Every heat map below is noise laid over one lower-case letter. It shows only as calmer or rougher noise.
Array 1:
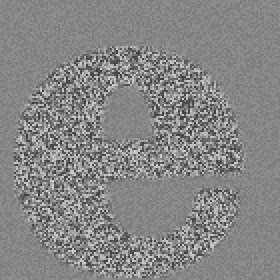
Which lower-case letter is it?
e
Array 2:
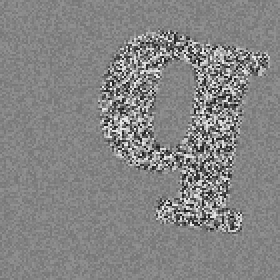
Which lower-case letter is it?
q
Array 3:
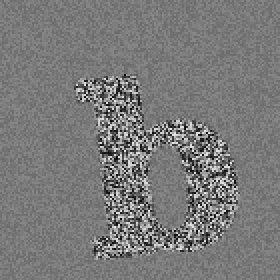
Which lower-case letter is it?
b
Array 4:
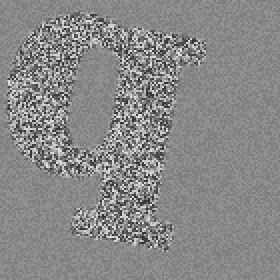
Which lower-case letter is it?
q
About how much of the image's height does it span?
nearly all
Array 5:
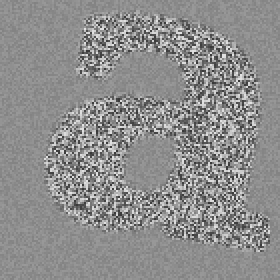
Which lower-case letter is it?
a
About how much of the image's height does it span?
nearly all
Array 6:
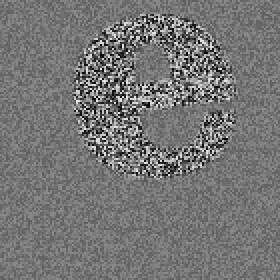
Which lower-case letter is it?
e
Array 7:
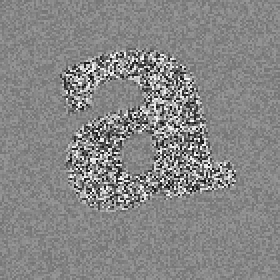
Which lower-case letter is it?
a
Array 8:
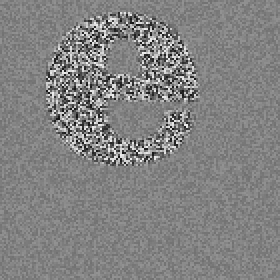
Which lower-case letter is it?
e
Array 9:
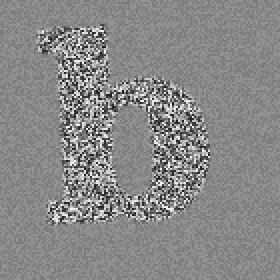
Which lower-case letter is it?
b
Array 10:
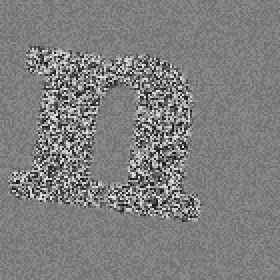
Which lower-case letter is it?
n
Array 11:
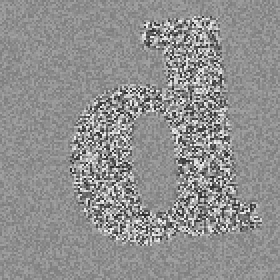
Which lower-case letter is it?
d
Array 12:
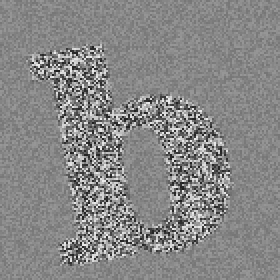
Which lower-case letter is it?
b
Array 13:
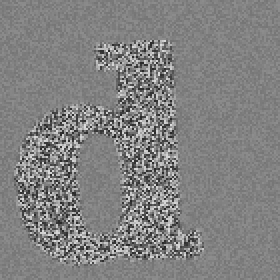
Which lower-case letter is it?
d
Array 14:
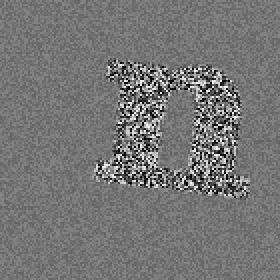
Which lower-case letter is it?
n
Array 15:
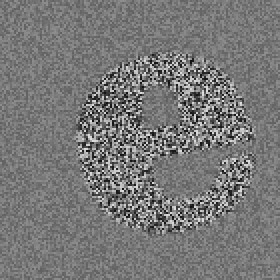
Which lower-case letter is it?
e
